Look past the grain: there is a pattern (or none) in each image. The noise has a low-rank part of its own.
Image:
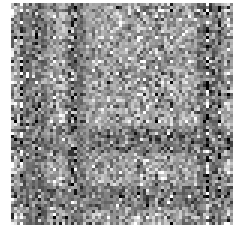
bands of rows crossing bands of columns
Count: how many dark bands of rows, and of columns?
2 and 3
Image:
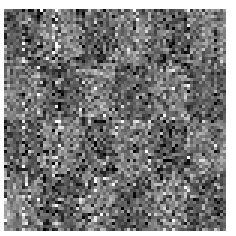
a checkerboard
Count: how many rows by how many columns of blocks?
4 by 6
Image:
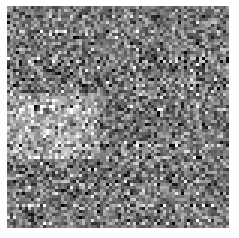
one block
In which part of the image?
middle left
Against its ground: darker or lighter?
lighter
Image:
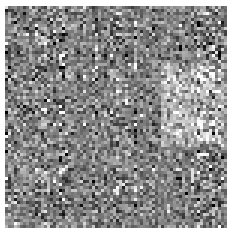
one block
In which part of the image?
middle right
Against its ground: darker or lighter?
lighter
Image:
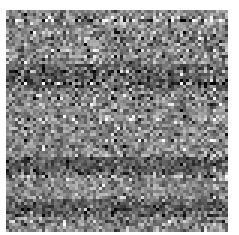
bands of rows
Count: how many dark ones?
3
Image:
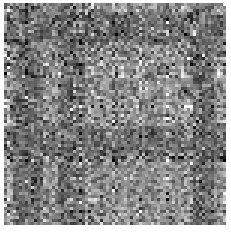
bands of rows crossing bands of columns
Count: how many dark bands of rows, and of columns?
2 and 3
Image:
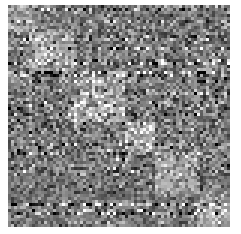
blocks along the diagonal
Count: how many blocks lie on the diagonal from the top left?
6
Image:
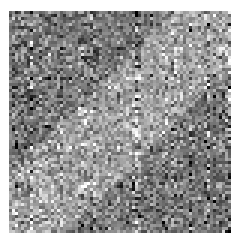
a diagonal band
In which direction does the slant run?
bottom left to top right
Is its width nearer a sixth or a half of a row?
a half
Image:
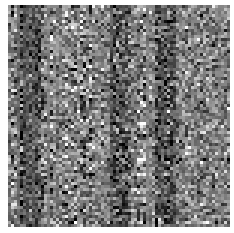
bands of columns
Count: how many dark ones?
3
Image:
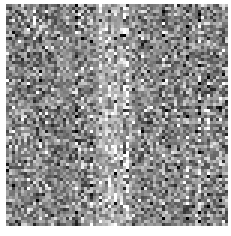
one band of columns
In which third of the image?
middle
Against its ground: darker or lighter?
lighter
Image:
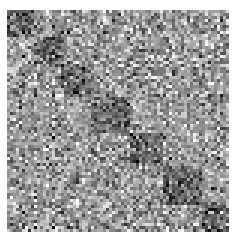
blocks along the diagonal
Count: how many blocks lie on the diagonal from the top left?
7
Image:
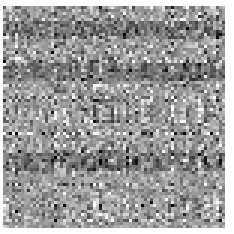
bands of rows
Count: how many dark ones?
3
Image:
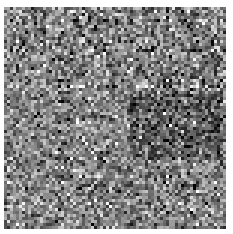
one block
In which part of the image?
middle right
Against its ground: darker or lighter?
darker
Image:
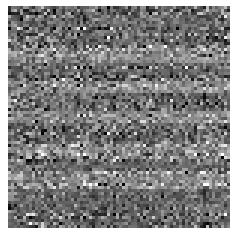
bands of rows
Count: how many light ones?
5
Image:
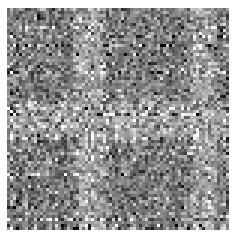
bands of rows crossing bands of columns
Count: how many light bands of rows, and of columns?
1 and 2
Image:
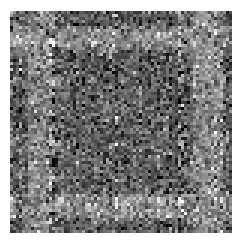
bands of rows crossing bands of columns
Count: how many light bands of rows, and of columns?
2 and 2
